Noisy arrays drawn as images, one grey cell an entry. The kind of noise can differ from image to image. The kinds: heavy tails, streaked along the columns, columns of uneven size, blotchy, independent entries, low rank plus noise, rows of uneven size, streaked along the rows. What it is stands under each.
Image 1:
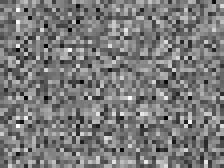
low rank plus noise
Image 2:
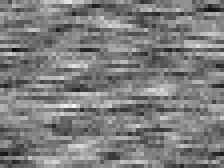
streaked along the rows
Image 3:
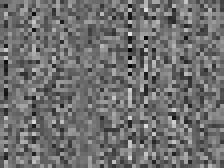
columns of uneven size
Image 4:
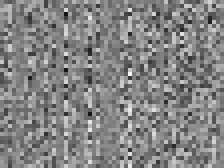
columns of uneven size
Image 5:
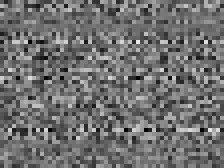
rows of uneven size
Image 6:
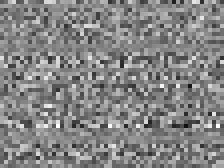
rows of uneven size
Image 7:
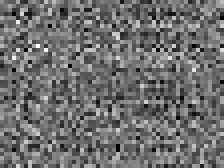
low rank plus noise
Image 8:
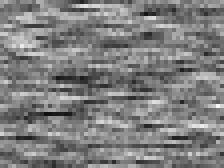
streaked along the rows
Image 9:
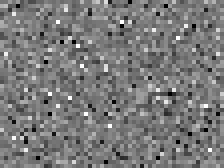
heavy tails
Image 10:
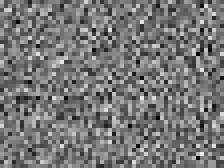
low rank plus noise
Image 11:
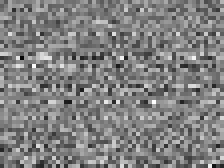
rows of uneven size
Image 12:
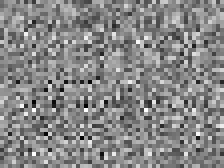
low rank plus noise
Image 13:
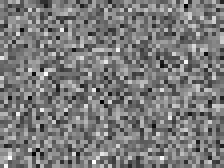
independent entries
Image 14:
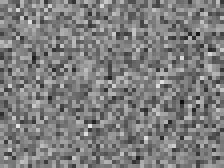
independent entries
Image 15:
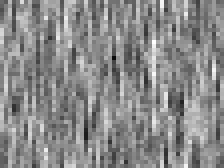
streaked along the columns
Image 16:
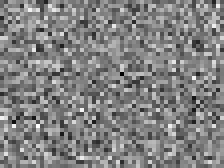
low rank plus noise
